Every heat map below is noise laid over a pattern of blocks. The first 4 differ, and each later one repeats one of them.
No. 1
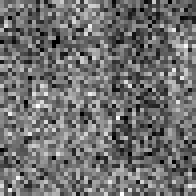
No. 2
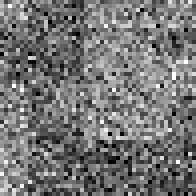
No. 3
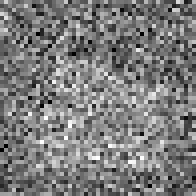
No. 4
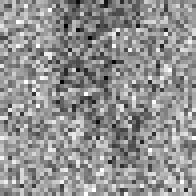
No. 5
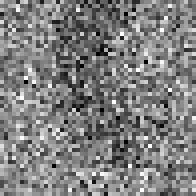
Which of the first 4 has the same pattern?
4
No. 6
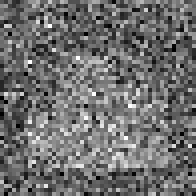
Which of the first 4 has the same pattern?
3
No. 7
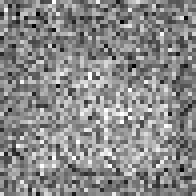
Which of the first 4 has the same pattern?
3
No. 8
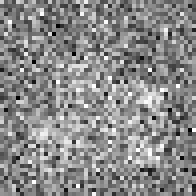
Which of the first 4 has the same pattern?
3
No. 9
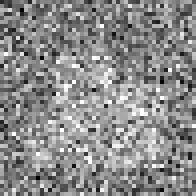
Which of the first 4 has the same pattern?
3
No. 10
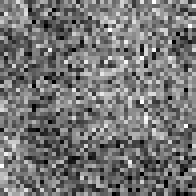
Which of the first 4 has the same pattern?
2
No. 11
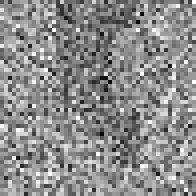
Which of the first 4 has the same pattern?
4
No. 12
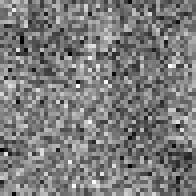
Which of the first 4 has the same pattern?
1
